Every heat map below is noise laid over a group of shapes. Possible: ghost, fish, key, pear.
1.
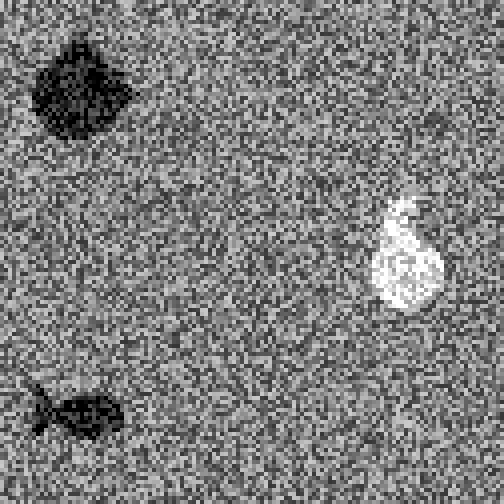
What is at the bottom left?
fish
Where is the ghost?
top left
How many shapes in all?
3
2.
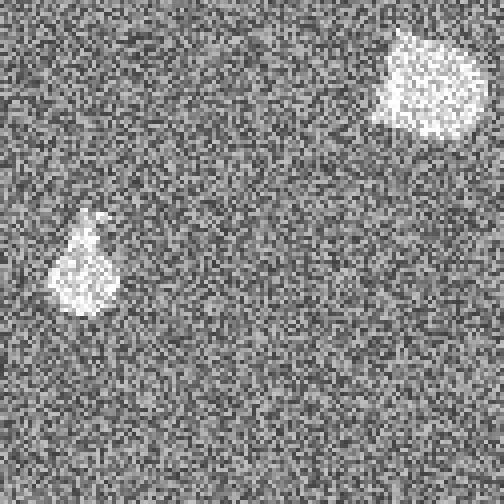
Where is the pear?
middle left
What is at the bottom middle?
nothing
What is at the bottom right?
nothing
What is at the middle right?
nothing
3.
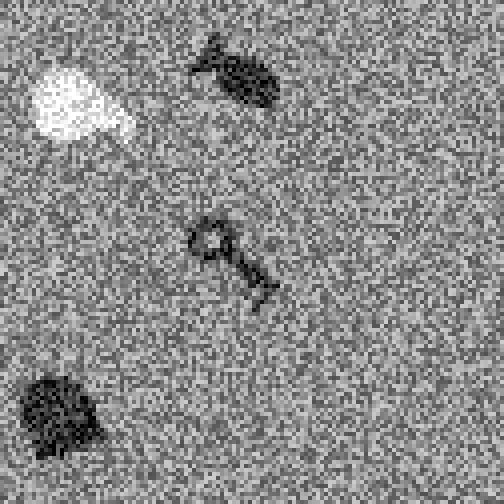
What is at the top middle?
fish
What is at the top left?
pear
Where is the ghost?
bottom left
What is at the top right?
nothing
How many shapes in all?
4
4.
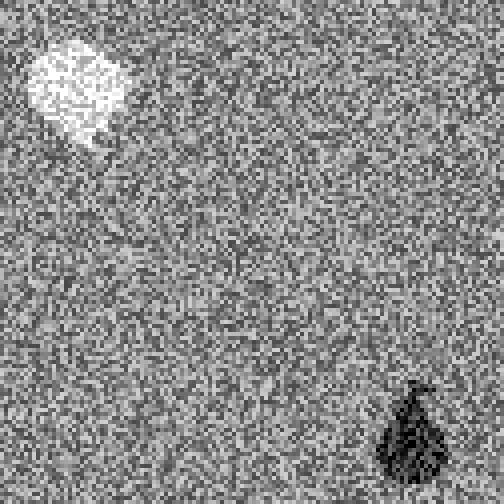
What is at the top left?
ghost
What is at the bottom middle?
nothing
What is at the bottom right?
pear
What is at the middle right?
nothing
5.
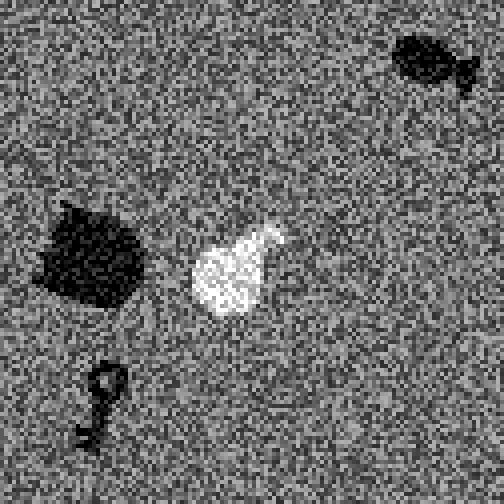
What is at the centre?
pear
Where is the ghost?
middle left
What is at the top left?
nothing
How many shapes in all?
4
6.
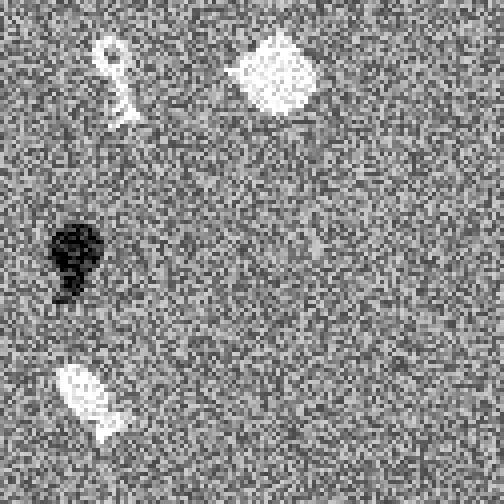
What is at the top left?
key
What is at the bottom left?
fish
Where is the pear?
middle left
